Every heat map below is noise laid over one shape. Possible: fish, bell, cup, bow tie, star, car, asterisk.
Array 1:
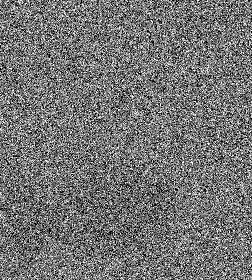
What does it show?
dark fish
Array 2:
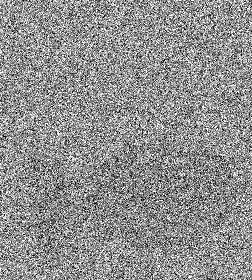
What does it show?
dark fish
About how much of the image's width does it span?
nearly all
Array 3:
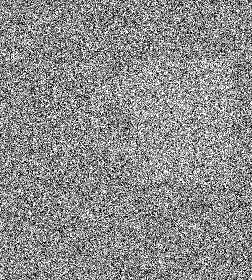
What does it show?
light cup
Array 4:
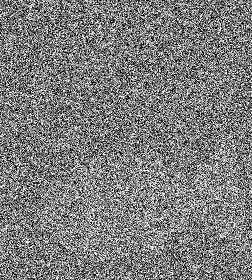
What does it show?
light fish
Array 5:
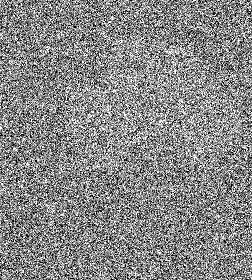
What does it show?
light car
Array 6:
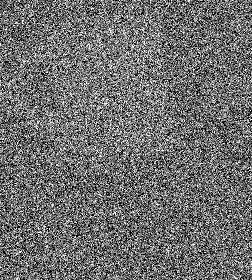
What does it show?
light cup
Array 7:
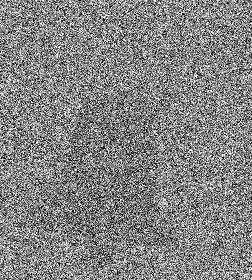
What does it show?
dark bell
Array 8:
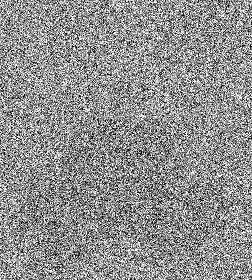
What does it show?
dark car
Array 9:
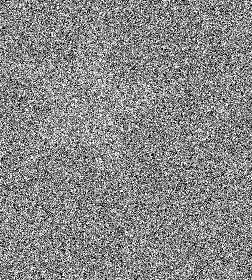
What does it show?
light star
